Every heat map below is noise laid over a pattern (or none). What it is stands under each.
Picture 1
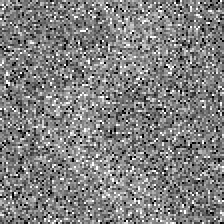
a wavy band
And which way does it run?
top to bottom
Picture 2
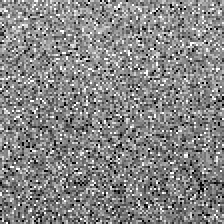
a smooth slope
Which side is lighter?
top
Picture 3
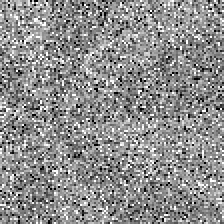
spokes from one point
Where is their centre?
middle left
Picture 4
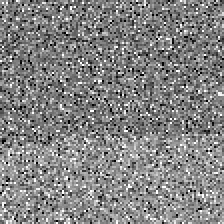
a sharp edge
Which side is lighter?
bottom
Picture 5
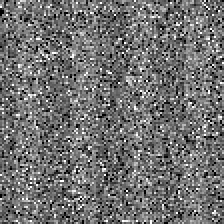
vertical stripes
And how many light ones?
4
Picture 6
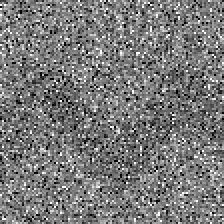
a wavy band
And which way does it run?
left to right
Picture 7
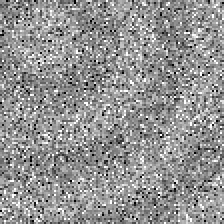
rings round one point
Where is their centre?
top left
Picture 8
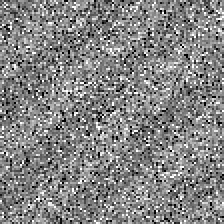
diagonal stripes
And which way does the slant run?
bottom left to top right
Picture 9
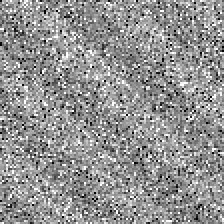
diagonal stripes
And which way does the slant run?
top left to bottom right
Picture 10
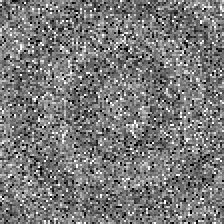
rings round one point
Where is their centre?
centre
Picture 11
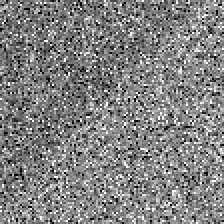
a sharp edge
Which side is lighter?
bottom right
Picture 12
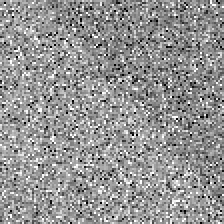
a sharp edge
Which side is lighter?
bottom left
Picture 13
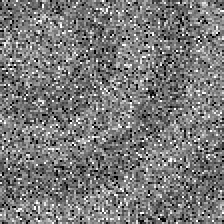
rings round one point
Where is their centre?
top left
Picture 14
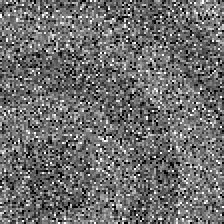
rings round one point
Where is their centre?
bottom left
